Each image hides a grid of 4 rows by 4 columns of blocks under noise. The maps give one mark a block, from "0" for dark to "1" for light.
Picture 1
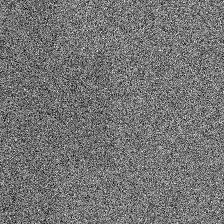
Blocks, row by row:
0111
0011
0011
0111
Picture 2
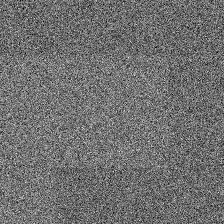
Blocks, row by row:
0000
1110
1110
1000
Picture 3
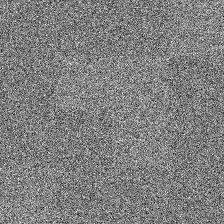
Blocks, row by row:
0001
0110
0010
1000
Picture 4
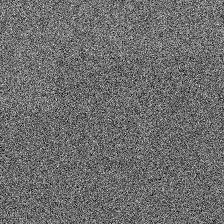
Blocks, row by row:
1111
1000
0000
0000
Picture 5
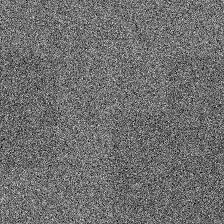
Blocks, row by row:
1111
0110
0100
1100
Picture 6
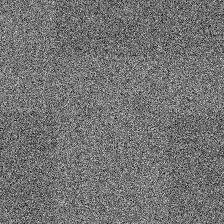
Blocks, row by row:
1000
1111
0110
0110
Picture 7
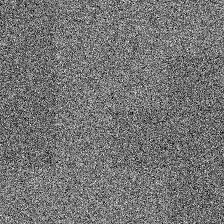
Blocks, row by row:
0111
0110
0100
1110
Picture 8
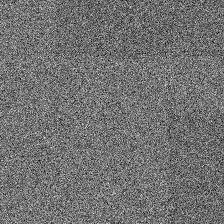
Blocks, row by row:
1000
1111
1110
1110
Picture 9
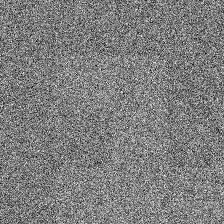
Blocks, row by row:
0000
0110
0010
0111
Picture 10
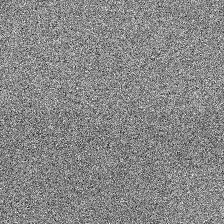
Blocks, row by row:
1111
1111
0000
0001
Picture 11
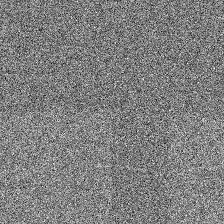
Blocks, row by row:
0000
0000
1101
1101
